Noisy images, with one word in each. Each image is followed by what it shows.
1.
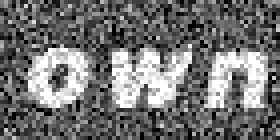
own
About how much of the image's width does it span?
nearly all
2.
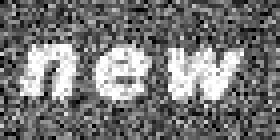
new
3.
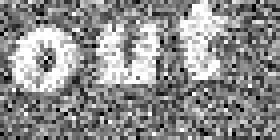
out
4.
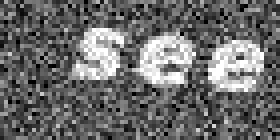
see
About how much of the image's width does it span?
two thirds
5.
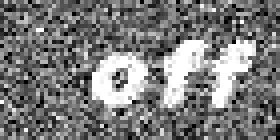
off
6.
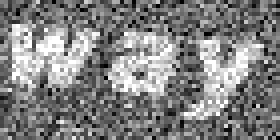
way
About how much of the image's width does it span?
nearly all
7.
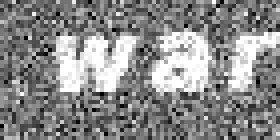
war
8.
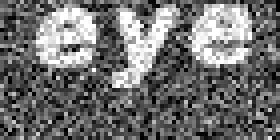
eye
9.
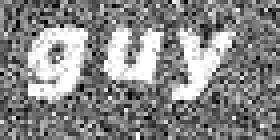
guy
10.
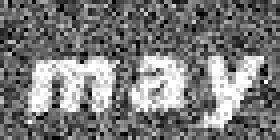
may
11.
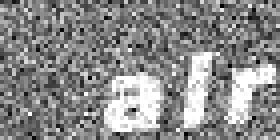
air
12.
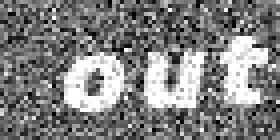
out
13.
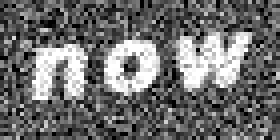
now
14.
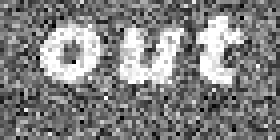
out
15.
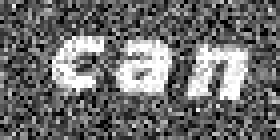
can
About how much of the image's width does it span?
two thirds
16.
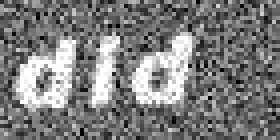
did
